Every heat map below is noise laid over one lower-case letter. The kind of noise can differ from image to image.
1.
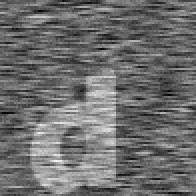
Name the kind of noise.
streaked along the rows
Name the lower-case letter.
d
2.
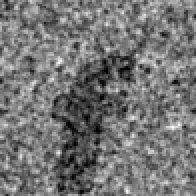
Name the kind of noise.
blotchy
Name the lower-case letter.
f
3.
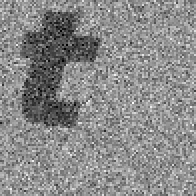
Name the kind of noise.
independent entries
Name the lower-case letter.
t
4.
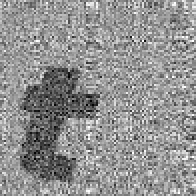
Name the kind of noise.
low rank plus noise
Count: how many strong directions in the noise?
three or four
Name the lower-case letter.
t
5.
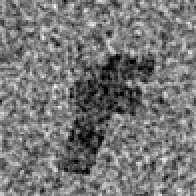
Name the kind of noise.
blotchy
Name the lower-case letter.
f
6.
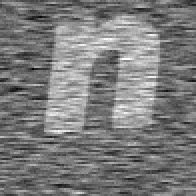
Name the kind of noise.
streaked along the rows
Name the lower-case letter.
n
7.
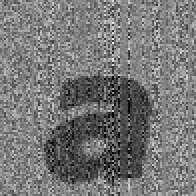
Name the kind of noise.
columns of uneven size
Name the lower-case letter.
a
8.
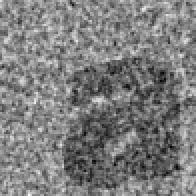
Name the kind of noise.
blotchy
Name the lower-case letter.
a
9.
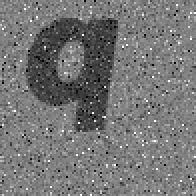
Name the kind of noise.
heavy tails
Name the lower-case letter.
q
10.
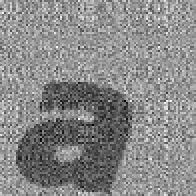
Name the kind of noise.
low rank plus noise
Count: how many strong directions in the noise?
three or four
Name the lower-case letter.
a
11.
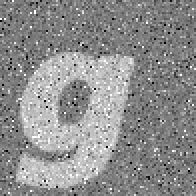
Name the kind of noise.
heavy tails
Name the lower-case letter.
g
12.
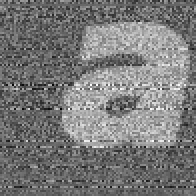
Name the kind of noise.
rows of uneven size
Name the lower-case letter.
a
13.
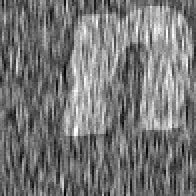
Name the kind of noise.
streaked along the columns
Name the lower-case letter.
n
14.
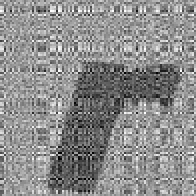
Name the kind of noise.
low rank plus noise
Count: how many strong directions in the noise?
one
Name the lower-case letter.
r
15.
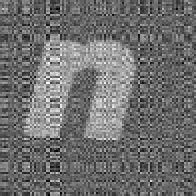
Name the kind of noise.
low rank plus noise
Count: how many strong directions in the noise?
one
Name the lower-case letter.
n
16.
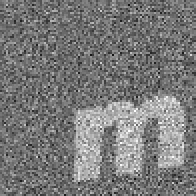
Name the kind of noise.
low rank plus noise
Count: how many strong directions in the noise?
five to eight
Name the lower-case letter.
m
